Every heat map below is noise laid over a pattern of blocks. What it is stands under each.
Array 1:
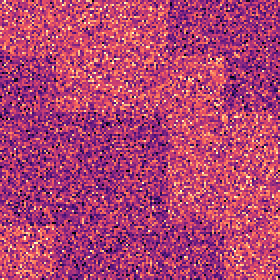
mirrored about the diagonal from the bottom left
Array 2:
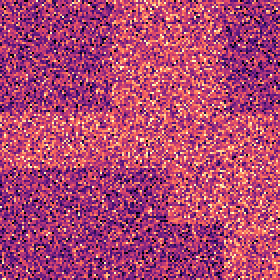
no symmetry
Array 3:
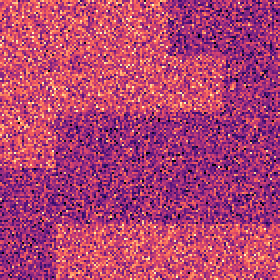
no symmetry
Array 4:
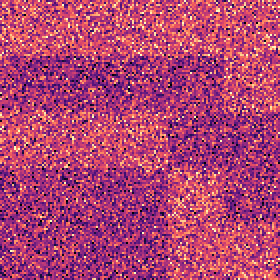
no symmetry
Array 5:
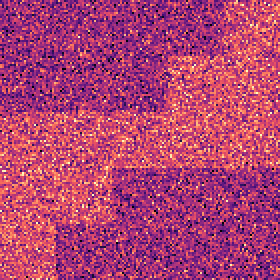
the same after a half turn
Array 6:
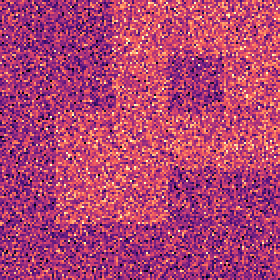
mirrored about the diagonal from the bottom left
